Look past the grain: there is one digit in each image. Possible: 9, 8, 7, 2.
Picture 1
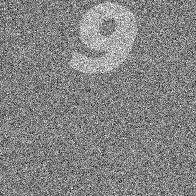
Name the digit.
9
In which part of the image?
top middle
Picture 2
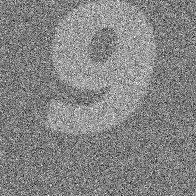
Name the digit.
9
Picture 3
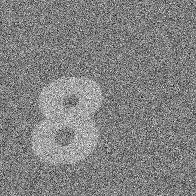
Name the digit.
8
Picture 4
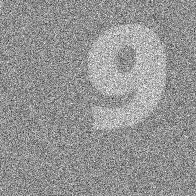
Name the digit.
9
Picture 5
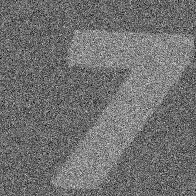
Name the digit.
7
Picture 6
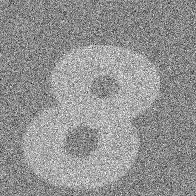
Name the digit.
8
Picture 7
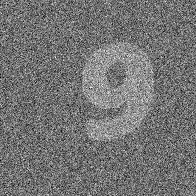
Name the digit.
9
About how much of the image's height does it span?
half
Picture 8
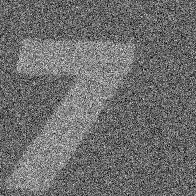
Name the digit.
7
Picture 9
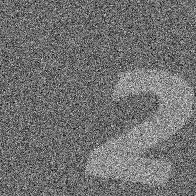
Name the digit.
2
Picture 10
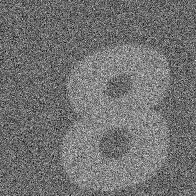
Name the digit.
8
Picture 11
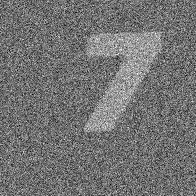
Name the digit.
7
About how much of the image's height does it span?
half
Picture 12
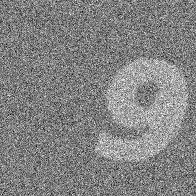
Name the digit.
9
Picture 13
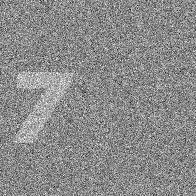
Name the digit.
7
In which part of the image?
middle left
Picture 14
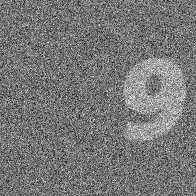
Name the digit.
9
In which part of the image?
middle right
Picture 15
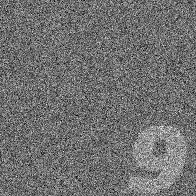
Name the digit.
9
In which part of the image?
bottom right
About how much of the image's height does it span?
a third
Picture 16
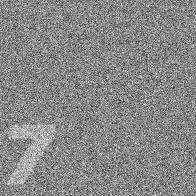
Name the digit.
7
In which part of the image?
bottom left
